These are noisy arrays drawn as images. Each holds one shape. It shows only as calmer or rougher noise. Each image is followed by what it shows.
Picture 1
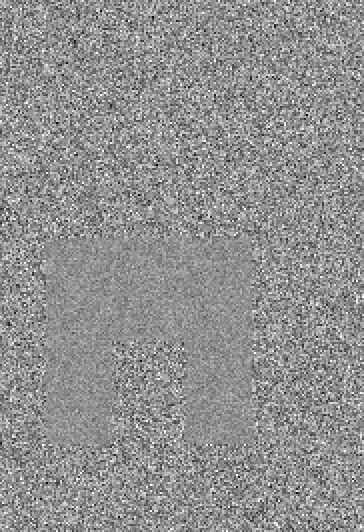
square with a notch
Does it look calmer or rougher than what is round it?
calmer
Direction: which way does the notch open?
down
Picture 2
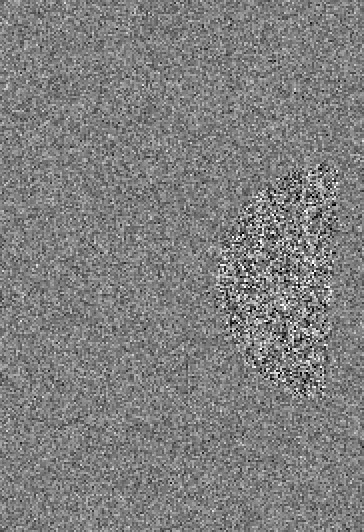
half disc
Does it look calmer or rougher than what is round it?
rougher
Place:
middle right
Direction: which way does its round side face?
left
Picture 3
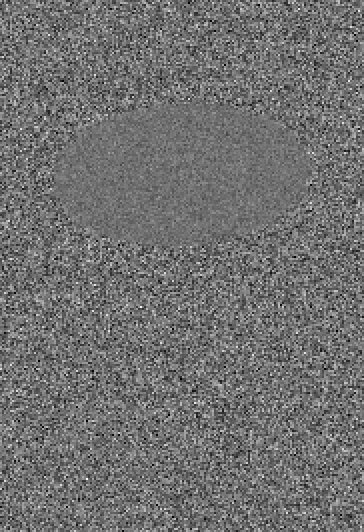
ellipse
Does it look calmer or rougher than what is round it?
calmer
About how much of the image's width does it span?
two thirds
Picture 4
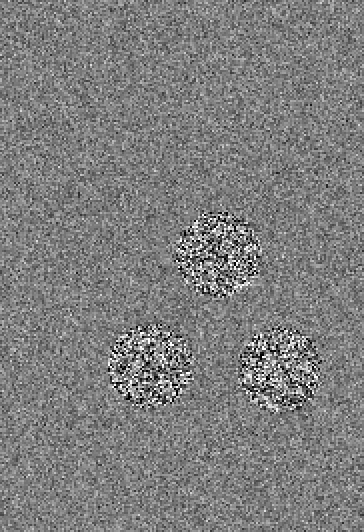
three dots
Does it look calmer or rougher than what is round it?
rougher
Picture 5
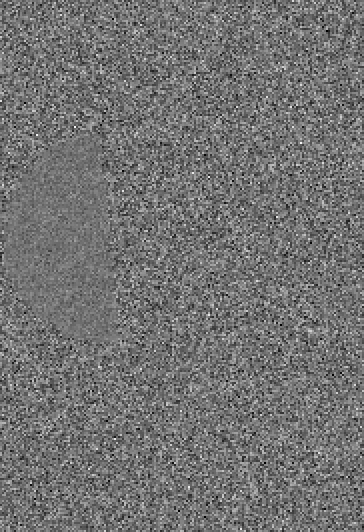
half disc
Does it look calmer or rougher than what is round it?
calmer
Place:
middle left
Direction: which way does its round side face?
left
